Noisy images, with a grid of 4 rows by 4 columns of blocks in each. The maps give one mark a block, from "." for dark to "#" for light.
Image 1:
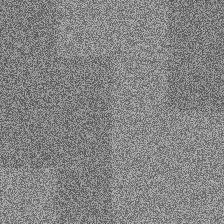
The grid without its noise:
. # # .
. . # .
. . # #
# . # #
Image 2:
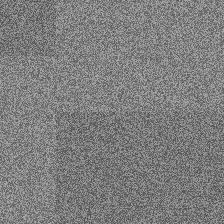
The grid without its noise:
. # # #
# # # #
# . . .
# . . .
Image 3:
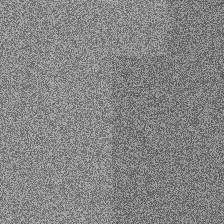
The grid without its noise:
# # # .
# # . .
# # . .
# # . .
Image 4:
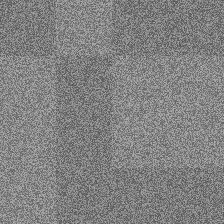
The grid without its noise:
. # . .
# . # #
# . # #
# . . .
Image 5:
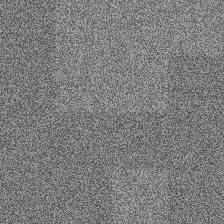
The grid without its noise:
. # # #
. # # .
. . . .
. . # .
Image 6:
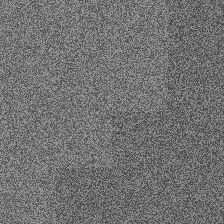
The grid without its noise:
# # # .
# # # .
# # . .
# . . .
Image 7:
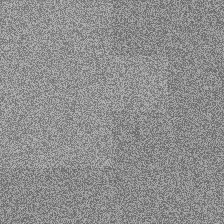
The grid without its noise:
# # . .
# # # .
# # . .
. . . .
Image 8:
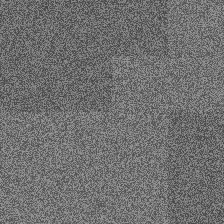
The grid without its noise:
. . . #
. . # #
# # # .
# # # .
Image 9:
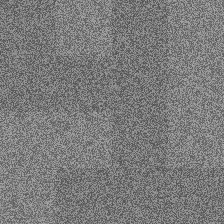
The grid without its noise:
. # . #
. . . #
# # . #
# . . .
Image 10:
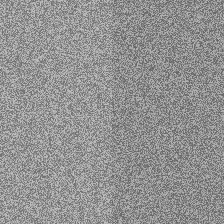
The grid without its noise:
# # . .
# # . .
# # . .
# # . .
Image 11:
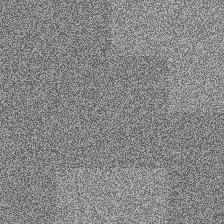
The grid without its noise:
. . # #
. . . #
. . . .
. # # .
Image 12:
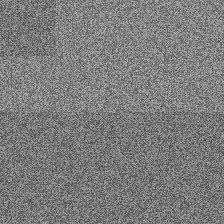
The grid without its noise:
. # # #
# # # #
. . . .
. . . .
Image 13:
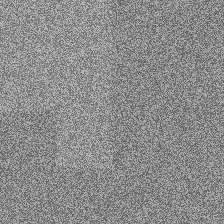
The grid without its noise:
# # . .
# # . .
. # . .
. . . .
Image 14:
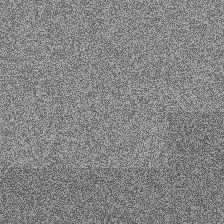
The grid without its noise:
# # # #
# # # #
# # # .
. . . .
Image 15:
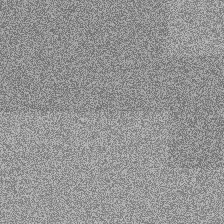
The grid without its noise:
. . . #
. . . .
# # # .
# # # #
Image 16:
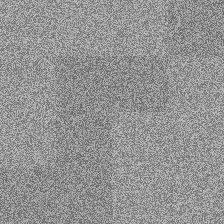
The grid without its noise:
# # # .
# . . #
# . # #
. . # #
